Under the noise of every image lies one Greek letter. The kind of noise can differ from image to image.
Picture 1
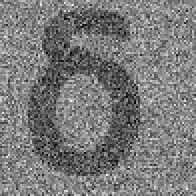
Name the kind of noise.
low rank plus noise
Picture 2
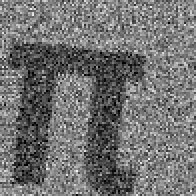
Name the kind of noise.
low rank plus noise
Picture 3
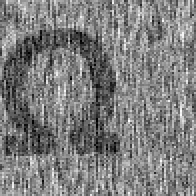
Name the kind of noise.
streaked along the columns
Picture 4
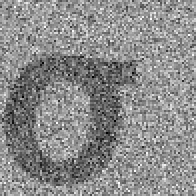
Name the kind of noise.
independent entries
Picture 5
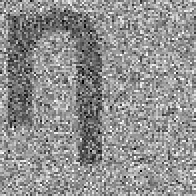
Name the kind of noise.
low rank plus noise
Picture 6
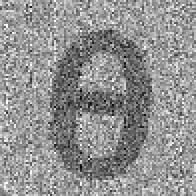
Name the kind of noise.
columns of uneven size
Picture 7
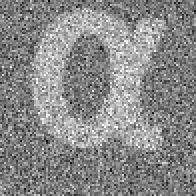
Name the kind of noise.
independent entries
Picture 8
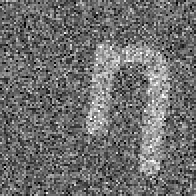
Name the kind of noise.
independent entries
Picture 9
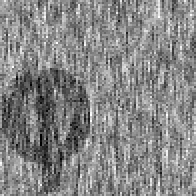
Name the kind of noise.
streaked along the columns
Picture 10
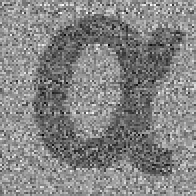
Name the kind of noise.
rows of uneven size
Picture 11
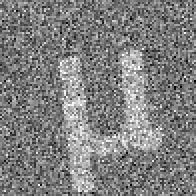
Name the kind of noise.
independent entries
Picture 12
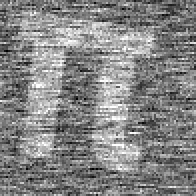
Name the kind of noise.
streaked along the rows
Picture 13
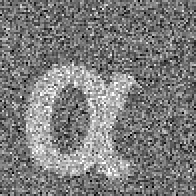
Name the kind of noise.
independent entries
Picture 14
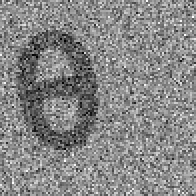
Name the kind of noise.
independent entries
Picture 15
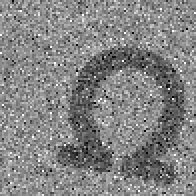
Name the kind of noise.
heavy tails
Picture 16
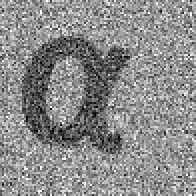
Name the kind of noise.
low rank plus noise
